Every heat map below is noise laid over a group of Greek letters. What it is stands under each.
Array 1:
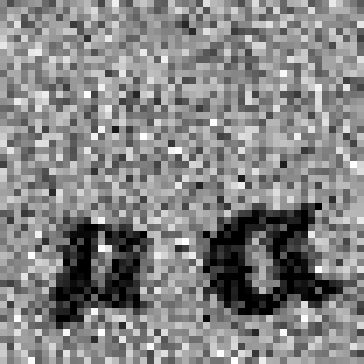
bottom left: mu; bottom right: alpha
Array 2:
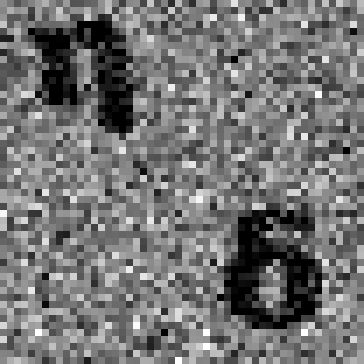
top left: eta; bottom right: delta
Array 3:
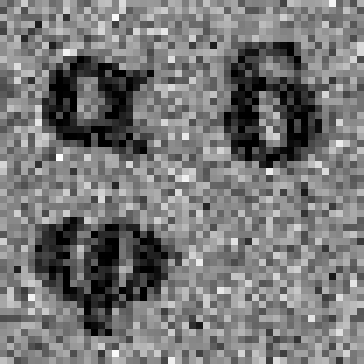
top left: alpha; top right: delta; bottom left: phi
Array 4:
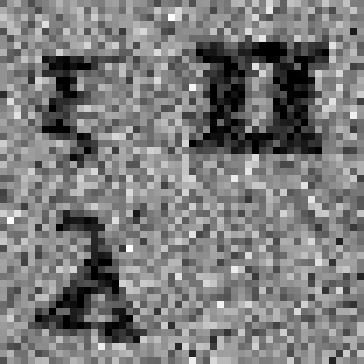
top left: xi; top right: pi; bottom left: lambda
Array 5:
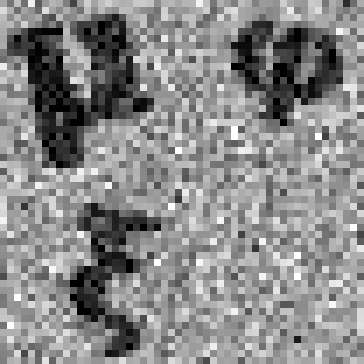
top left: mu; top right: phi; bottom left: xi
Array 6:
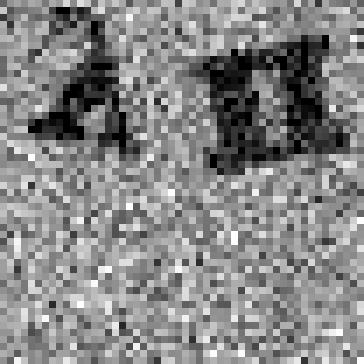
top left: lambda; top right: pi
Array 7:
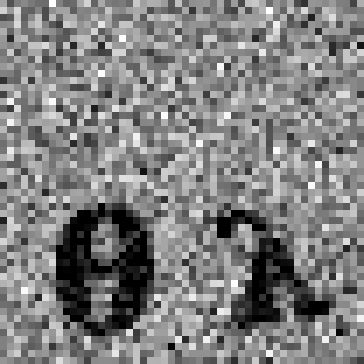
bottom left: theta; bottom right: lambda
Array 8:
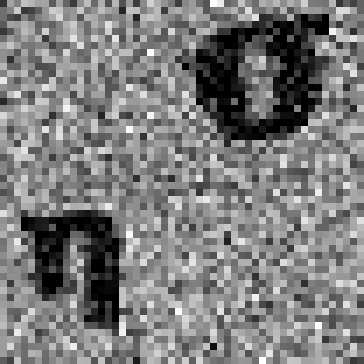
top right: sigma; bottom left: eta
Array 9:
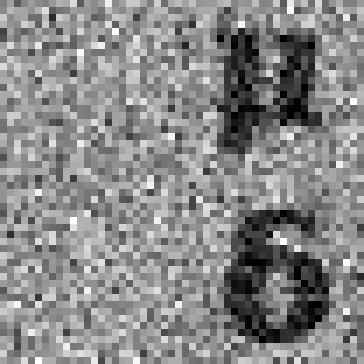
top right: mu; bottom right: delta
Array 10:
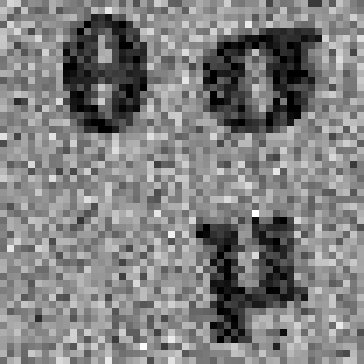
top left: theta; top right: sigma; bottom right: mu
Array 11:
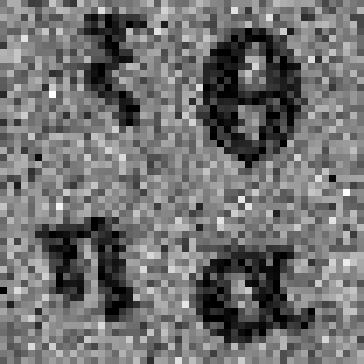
top left: xi; top right: theta; bottom left: eta; bottom right: alpha
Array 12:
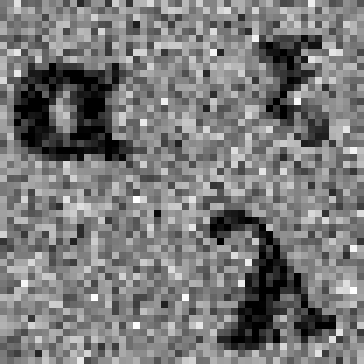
top left: alpha; top right: xi; bottom right: lambda
